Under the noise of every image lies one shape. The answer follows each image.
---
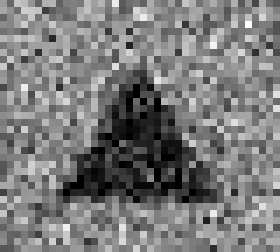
triangle
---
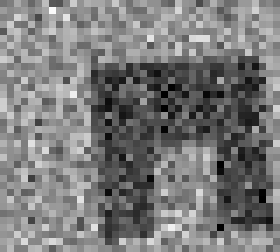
square with a notch
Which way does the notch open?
down
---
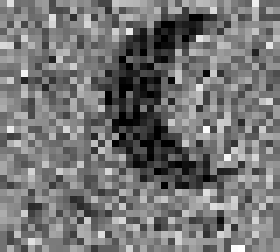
crescent
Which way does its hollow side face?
right
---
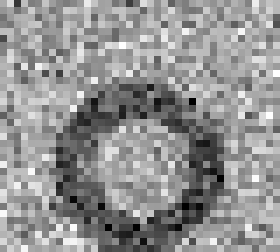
ring
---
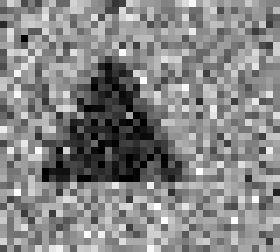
triangle
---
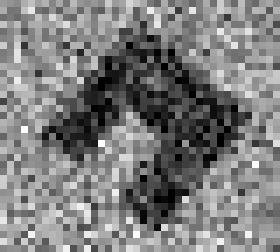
square with a notch
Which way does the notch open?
down and left
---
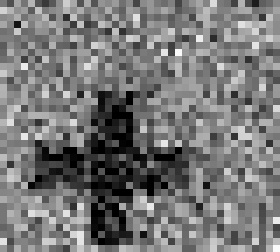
cross
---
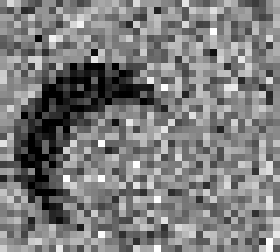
crescent
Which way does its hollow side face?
down and right
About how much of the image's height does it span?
two thirds
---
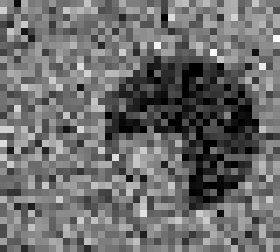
disc with a wedge cut out
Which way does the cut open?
down and left
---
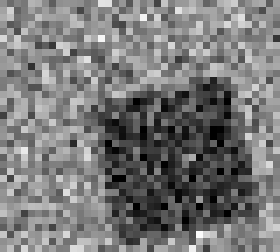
square
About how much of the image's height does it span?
two thirds
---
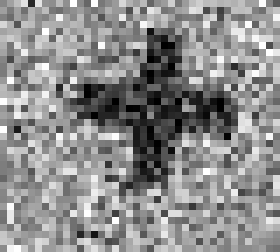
cross
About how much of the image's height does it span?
two thirds
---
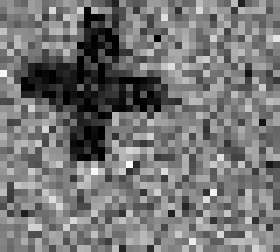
cross
